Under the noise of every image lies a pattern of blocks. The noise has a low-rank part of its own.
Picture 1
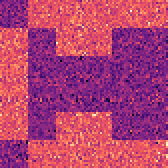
top and bottom mirror each other
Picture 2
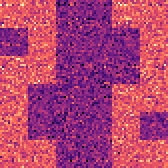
the same after a half turn
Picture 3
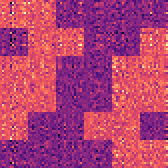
the same after a half turn
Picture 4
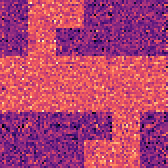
the same after a half turn
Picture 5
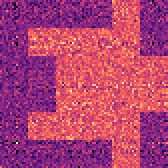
top and bottom mirror each other
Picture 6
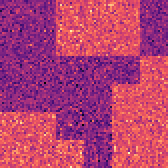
no symmetry
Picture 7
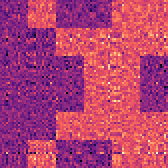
top and bottom mirror each other
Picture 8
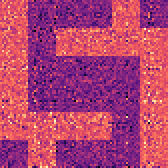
the same after a half turn
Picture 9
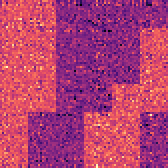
no symmetry
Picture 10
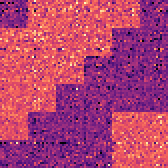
mirrored about the diagonal from the top left
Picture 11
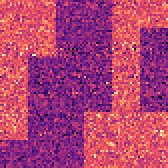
no symmetry
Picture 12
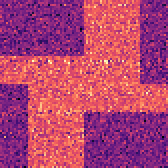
the same after a half turn
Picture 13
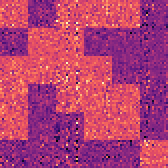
mirrored about the diagonal from the top left
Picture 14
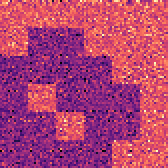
mirrored about the diagonal from the bottom left
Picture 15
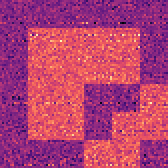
mirrored about the diagonal from the top left
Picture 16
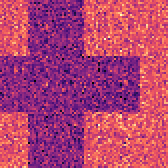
top and bottom mirror each other
